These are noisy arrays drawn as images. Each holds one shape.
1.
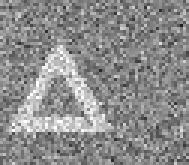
triangle frame
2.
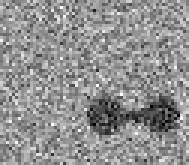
dumbbell
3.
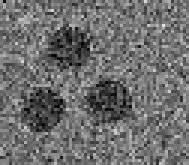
three dots
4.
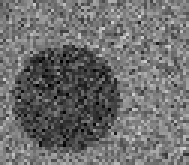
disc
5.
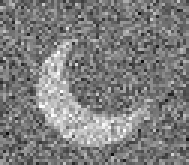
crescent
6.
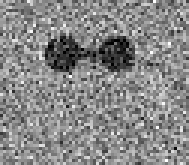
dumbbell
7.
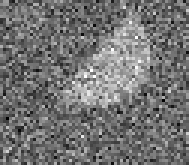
half disc
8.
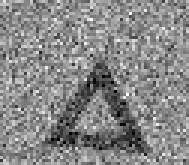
triangle frame
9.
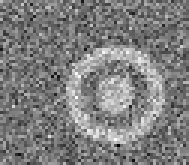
bullseye
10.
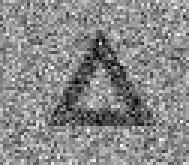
triangle frame
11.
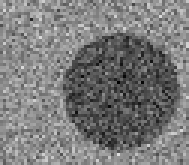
disc
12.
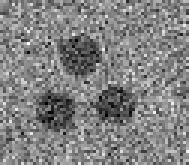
three dots
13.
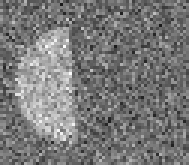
half disc
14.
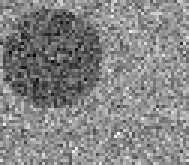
disc
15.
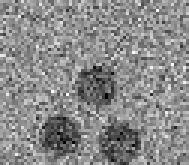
three dots
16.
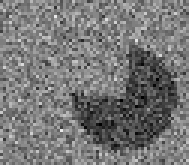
disc with a wedge cut out
